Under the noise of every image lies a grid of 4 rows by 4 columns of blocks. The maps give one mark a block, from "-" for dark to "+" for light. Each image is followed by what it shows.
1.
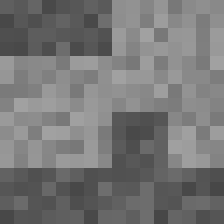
- - + +
+ + + +
+ + - +
- - - -
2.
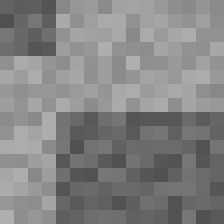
- + + +
+ + + +
+ - - -
+ - - -
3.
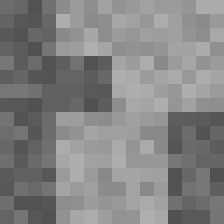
- + + +
- - + +
- + + -
- + + -
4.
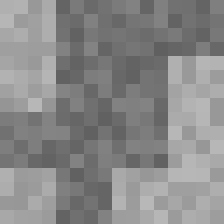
+ - - -
+ - - +
- - - +
+ - + +
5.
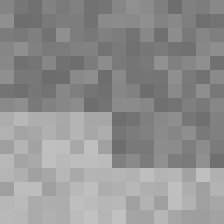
- - - -
- - - -
+ + - -
+ + + +
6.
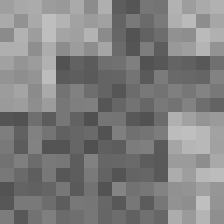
+ + - +
+ - - -
- - - +
- - - +
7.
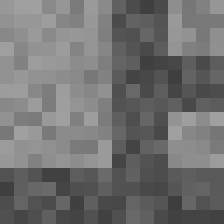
+ + - +
+ + - -
+ + - +
- - - -
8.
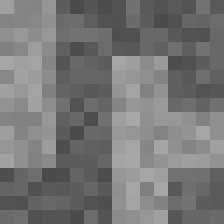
+ - - -
+ - + -
+ - + +
- - + -
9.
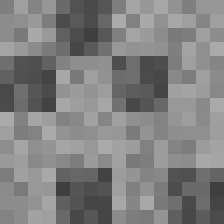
+ - + +
- + - +
+ + + +
+ - + -
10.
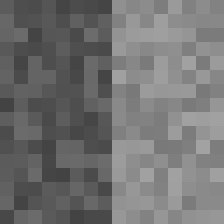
- - + +
- - + +
- - + +
- - + +
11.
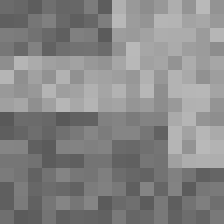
- - + +
+ + + +
- - - +
- - - -
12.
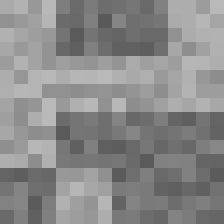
+ - - +
+ + + +
+ - - -
- + - -
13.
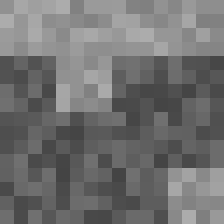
+ + + +
- + - -
- - - -
- - - +
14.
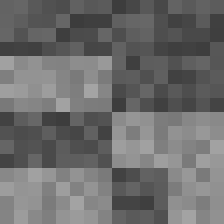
- - - -
+ + - -
- - + +
+ + - +
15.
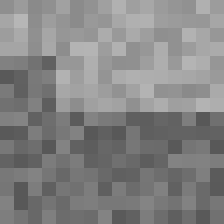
+ + + +
- + + +
- - - -
- - - -
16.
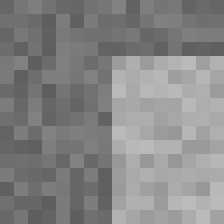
- - - -
- - + +
- - + +
- - + +
